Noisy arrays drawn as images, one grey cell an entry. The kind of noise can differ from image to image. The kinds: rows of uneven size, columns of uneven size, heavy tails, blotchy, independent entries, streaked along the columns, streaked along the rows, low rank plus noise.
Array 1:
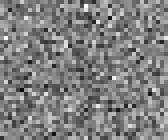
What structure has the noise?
independent entries
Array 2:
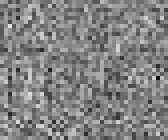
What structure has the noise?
low rank plus noise
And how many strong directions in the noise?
one
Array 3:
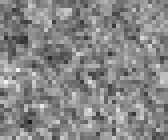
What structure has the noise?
blotchy
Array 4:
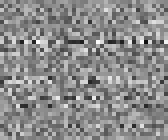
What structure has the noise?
rows of uneven size
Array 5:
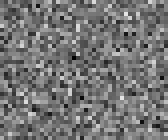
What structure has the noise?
independent entries
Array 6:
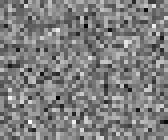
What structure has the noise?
independent entries
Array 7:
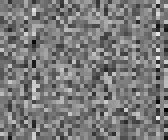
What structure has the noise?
columns of uneven size
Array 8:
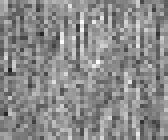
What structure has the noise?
streaked along the columns
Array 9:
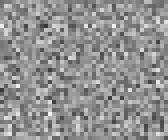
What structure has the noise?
low rank plus noise
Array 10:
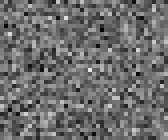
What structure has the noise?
low rank plus noise
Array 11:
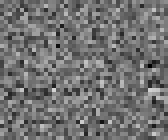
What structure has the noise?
low rank plus noise
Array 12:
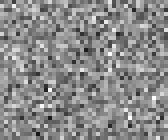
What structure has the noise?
independent entries
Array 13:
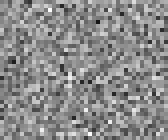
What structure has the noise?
independent entries
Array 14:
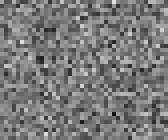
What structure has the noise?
low rank plus noise
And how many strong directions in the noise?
three or four
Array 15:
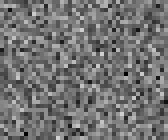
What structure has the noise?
independent entries
